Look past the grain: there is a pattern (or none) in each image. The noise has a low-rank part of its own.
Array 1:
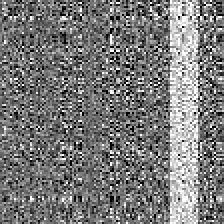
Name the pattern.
one band of columns
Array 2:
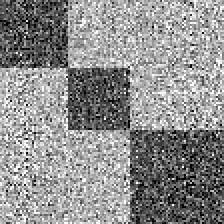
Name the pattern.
blocks along the diagonal
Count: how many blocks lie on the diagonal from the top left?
3
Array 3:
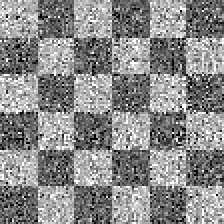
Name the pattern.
a checkerboard
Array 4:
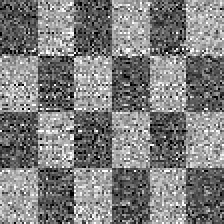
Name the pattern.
a checkerboard
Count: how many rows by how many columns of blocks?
4 by 6
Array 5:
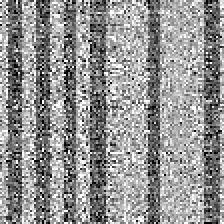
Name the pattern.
bands of columns
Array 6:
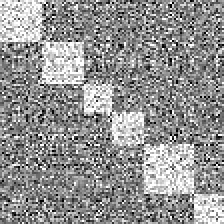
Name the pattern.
blocks along the diagonal
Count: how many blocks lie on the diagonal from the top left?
6
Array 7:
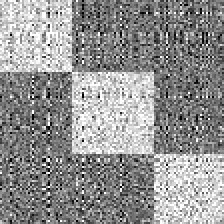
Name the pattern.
blocks along the diagonal
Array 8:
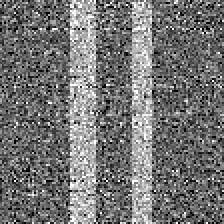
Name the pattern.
bands of columns
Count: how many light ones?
2
